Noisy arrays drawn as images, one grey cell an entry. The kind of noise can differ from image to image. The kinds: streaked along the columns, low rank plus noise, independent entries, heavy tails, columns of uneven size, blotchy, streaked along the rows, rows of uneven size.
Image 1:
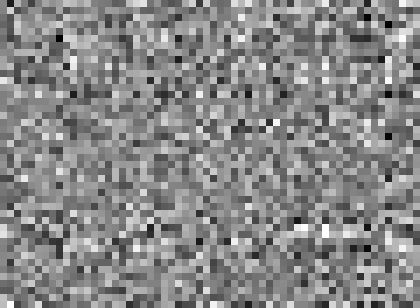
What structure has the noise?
low rank plus noise
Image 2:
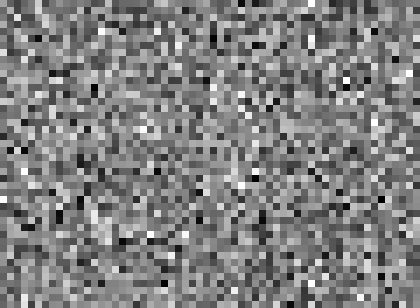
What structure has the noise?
independent entries
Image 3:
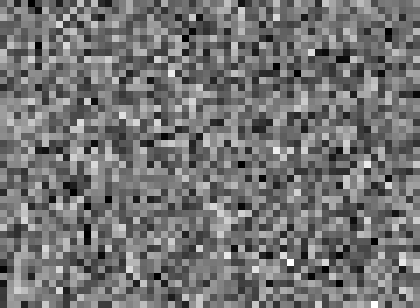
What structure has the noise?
independent entries
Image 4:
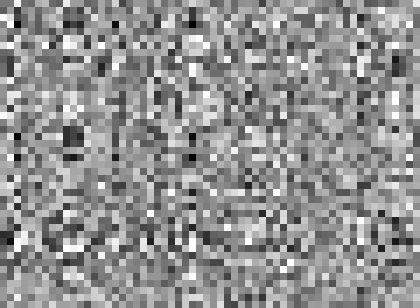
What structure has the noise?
low rank plus noise
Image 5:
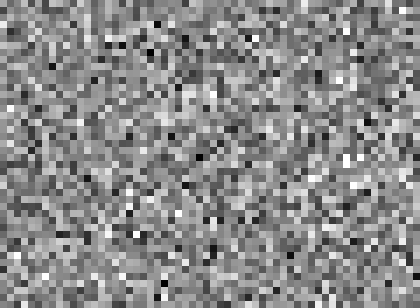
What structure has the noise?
independent entries
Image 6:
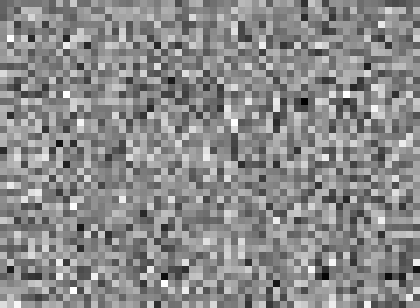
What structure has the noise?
low rank plus noise
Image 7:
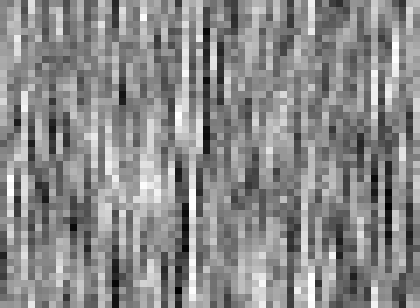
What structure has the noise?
streaked along the columns
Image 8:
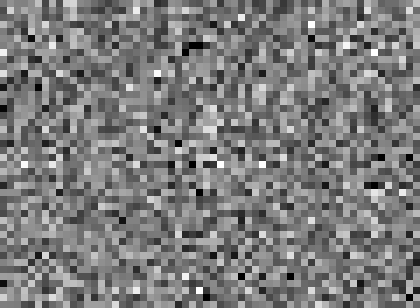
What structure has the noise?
low rank plus noise
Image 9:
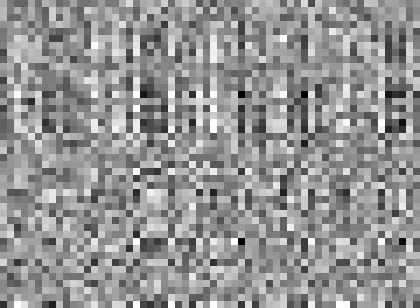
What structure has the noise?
low rank plus noise
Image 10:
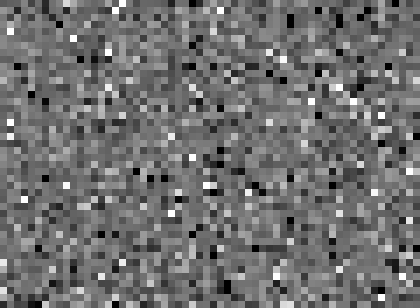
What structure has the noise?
heavy tails
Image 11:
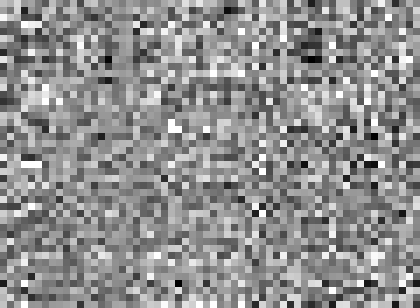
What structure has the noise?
low rank plus noise
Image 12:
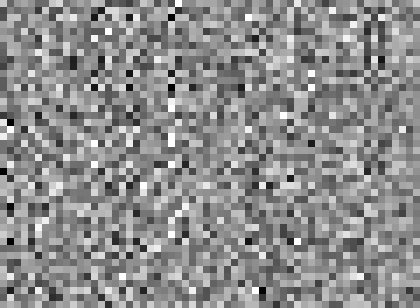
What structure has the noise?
low rank plus noise
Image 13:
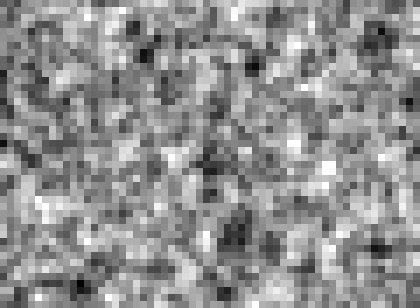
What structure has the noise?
blotchy
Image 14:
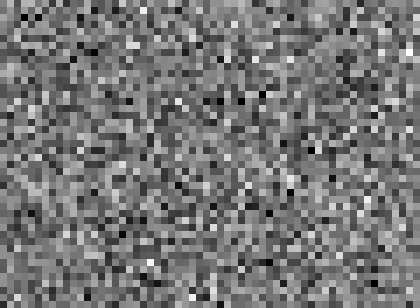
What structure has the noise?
independent entries
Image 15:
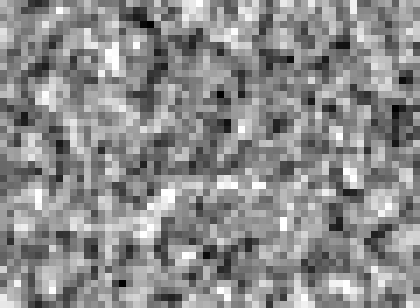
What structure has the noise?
blotchy
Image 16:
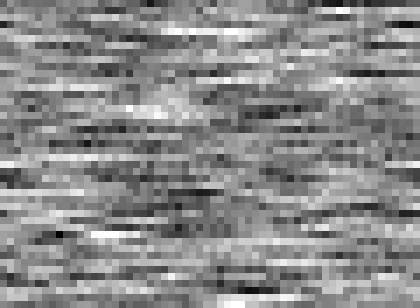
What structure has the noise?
streaked along the rows
